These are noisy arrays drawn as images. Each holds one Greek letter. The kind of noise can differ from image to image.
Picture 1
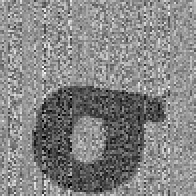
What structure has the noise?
columns of uneven size
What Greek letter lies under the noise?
sigma
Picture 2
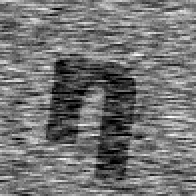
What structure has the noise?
streaked along the rows
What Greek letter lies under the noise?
eta
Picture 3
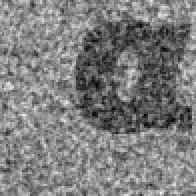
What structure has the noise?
blotchy
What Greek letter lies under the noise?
alpha
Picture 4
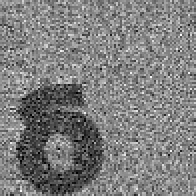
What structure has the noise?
low rank plus noise
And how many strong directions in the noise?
five to eight
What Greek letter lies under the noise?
delta
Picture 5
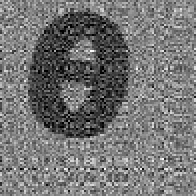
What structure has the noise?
low rank plus noise
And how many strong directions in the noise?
two
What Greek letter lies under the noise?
theta
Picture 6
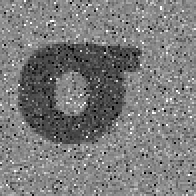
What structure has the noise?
heavy tails
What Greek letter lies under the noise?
sigma
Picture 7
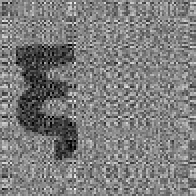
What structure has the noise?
low rank plus noise
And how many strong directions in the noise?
one
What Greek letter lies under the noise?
xi
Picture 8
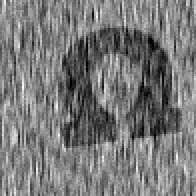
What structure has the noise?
streaked along the columns
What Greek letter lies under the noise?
omega
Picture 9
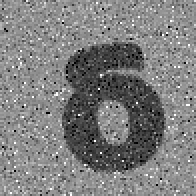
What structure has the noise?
heavy tails
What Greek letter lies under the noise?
delta
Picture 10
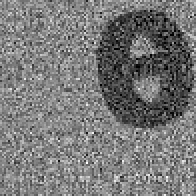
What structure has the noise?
low rank plus noise
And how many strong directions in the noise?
five to eight
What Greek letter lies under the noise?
theta
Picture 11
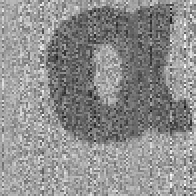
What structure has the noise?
columns of uneven size
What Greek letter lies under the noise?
alpha
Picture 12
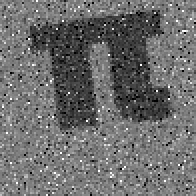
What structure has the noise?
heavy tails
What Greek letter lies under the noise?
pi
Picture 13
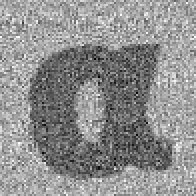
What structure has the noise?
low rank plus noise
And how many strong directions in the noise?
five to eight
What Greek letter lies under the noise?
alpha
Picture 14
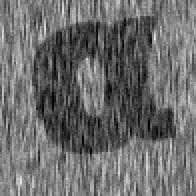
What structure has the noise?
streaked along the columns
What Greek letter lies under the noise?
alpha
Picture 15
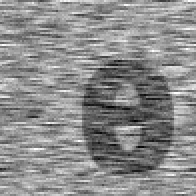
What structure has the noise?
streaked along the rows
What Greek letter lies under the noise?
theta
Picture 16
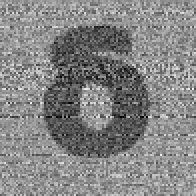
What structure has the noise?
rows of uneven size
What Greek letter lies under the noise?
delta
